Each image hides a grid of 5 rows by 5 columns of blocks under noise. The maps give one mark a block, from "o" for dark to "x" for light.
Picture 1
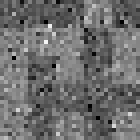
o o o x o
x x x o x
x o x o x
x o o o o
x o x o x
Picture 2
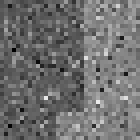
o o o x x
o o o x x
o o o x x
o o o x x
o o x x x
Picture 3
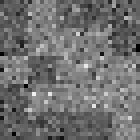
o x o o o
o x x x o
x o x x x
o x x x x
o o o o x
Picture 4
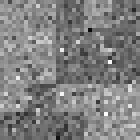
x x o x o
x x o o o
x x o o o
x o x x x
o o o x x
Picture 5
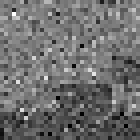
x x x x x
x x x x x
x x x x o
x x o o x
o o o o o
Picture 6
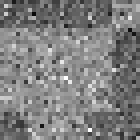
o o o o x
x x x x o
x x x x o
x x x x o
o x x o o
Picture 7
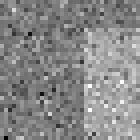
o o o o o
o o o x x
o o o x x
o o o x x
o o o x x
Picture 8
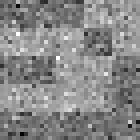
o o o x x
x x x o x
o o x x o
x x x x o
o o o o o
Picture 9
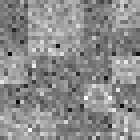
o x x o x
o x x o o
x o o o x
o o o x o
x x o o x
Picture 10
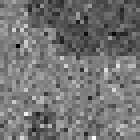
x o o o o
x x o o o
x x x x x
x x x x x
x o x x x
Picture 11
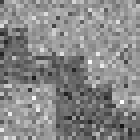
x x x x x
o x x x x
o o o x x
x x o o x
x x o o o
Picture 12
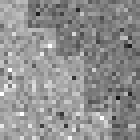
x o o o o
x x o o o
x x x o o
x x x o o
x x x x o
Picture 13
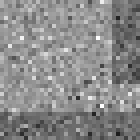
x x x x o
x x x x o
x x x x o
x x x x x
o o o o o
